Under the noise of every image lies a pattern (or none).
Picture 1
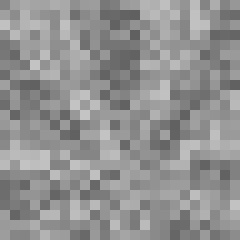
spokes from one point
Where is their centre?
bottom middle
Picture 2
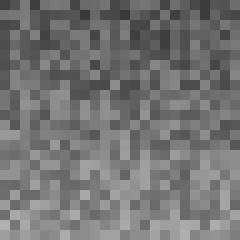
a smooth slope
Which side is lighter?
bottom
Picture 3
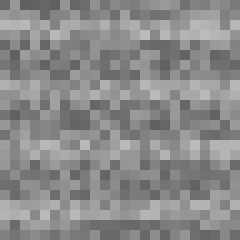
horizontal stripes
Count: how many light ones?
4
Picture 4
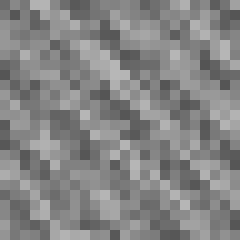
diagonal stripes
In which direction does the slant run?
top left to bottom right
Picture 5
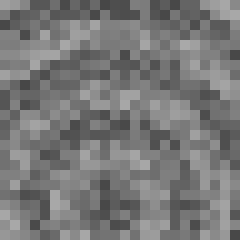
rings round one point
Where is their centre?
bottom middle
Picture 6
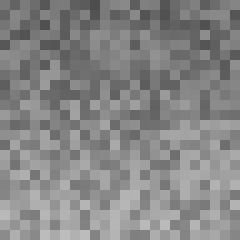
a smooth slope
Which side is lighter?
bottom
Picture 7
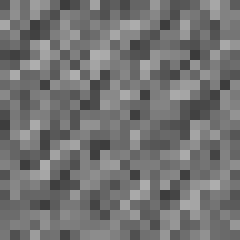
diagonal stripes
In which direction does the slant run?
bottom left to top right
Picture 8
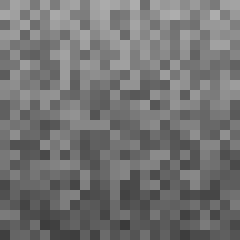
a smooth slope
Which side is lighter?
top
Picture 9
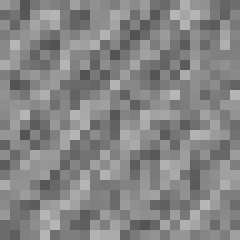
diagonal stripes
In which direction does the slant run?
bottom left to top right
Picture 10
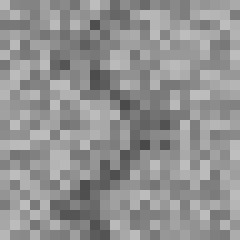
a wavy band
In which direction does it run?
top to bottom
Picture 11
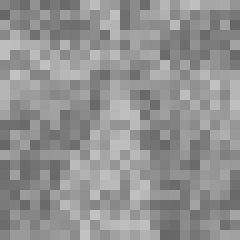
spokes from one point
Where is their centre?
top middle
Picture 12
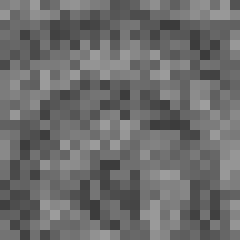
rings round one point
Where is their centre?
bottom middle
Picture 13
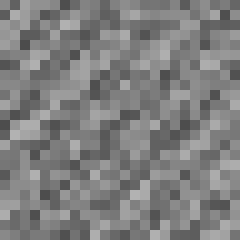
diagonal stripes
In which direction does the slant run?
bottom left to top right
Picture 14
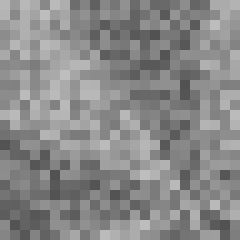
spokes from one point
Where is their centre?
bottom right
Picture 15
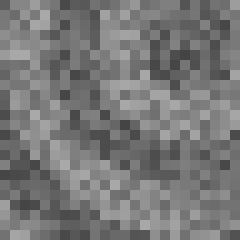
rings round one point
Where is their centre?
top right
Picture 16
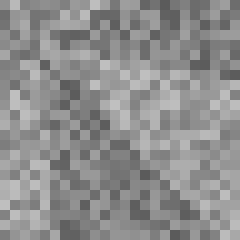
spokes from one point
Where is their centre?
top left
